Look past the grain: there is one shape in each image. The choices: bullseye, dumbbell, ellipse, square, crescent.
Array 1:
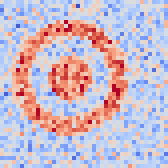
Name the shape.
bullseye
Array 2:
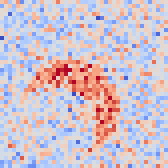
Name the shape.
crescent
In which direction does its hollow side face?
down and left
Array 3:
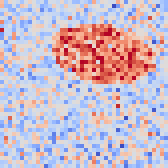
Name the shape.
ellipse
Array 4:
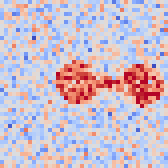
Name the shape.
dumbbell
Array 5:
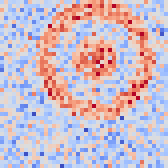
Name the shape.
bullseye
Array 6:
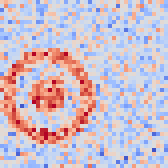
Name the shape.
bullseye
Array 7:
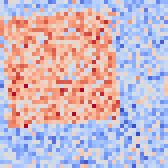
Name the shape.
square
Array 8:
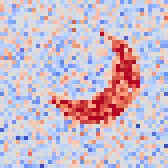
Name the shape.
crescent
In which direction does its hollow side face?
up and left
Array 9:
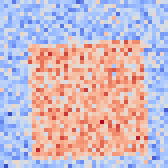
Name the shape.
square
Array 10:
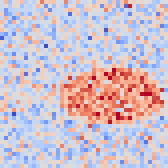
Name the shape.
ellipse
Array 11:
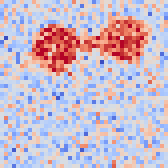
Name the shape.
dumbbell
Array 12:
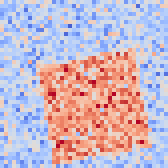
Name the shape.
square
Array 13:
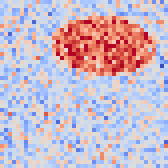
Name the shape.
ellipse
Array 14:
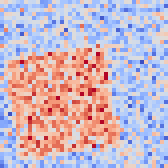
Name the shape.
square
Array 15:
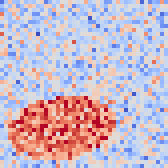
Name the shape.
ellipse
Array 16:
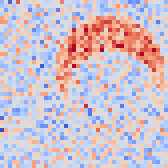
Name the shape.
crescent
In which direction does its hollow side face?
down
